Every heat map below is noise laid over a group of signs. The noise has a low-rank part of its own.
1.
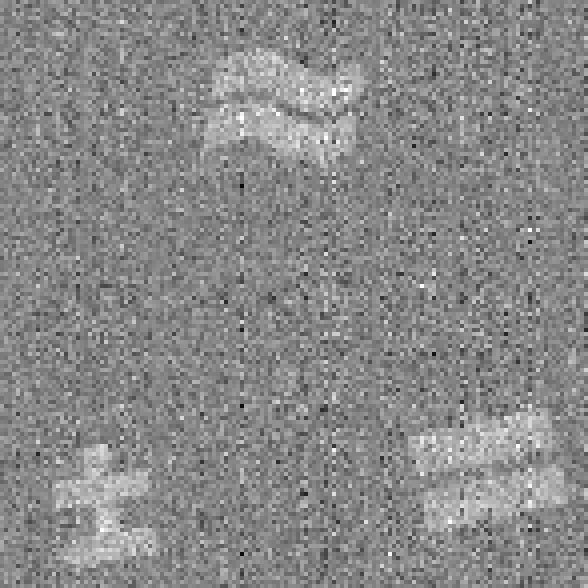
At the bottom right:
equals sign
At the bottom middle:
nothing
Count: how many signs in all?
3
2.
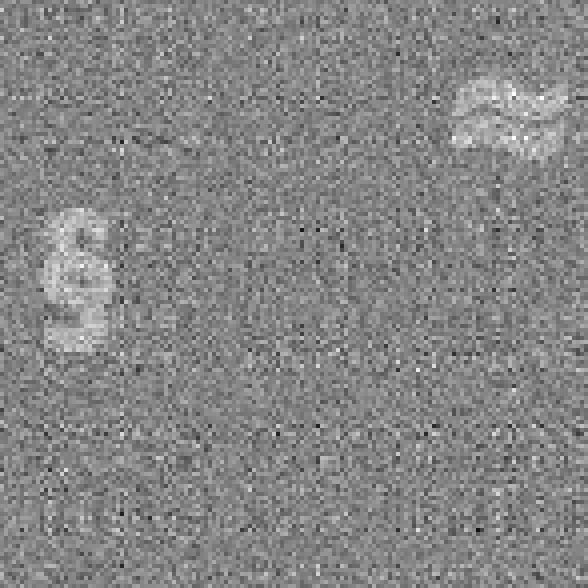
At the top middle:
nothing
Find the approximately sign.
top right
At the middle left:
section sign
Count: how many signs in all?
2
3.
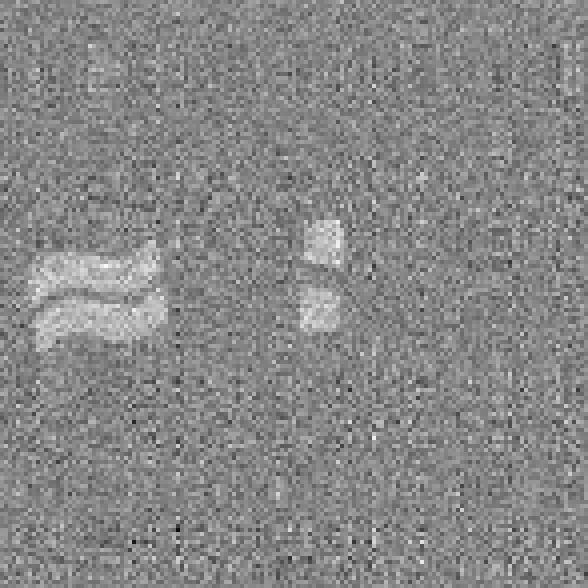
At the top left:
nothing
